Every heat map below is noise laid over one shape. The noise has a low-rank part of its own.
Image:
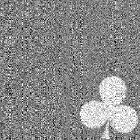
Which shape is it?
club
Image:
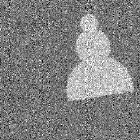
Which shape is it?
chess pawn
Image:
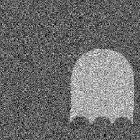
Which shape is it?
ghost
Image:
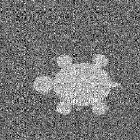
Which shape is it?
turtle
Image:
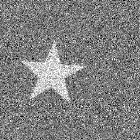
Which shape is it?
star
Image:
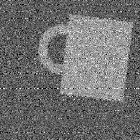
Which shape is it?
cup
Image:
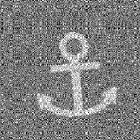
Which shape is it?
anchor
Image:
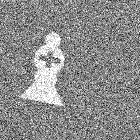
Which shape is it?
chess bishop
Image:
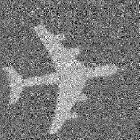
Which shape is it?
airplane
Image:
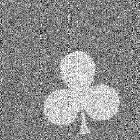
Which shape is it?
club
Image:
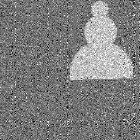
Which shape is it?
chess pawn
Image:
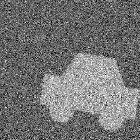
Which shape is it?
car
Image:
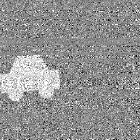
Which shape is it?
car
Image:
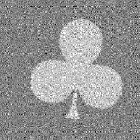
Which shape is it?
club
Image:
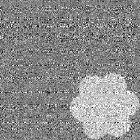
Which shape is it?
flower
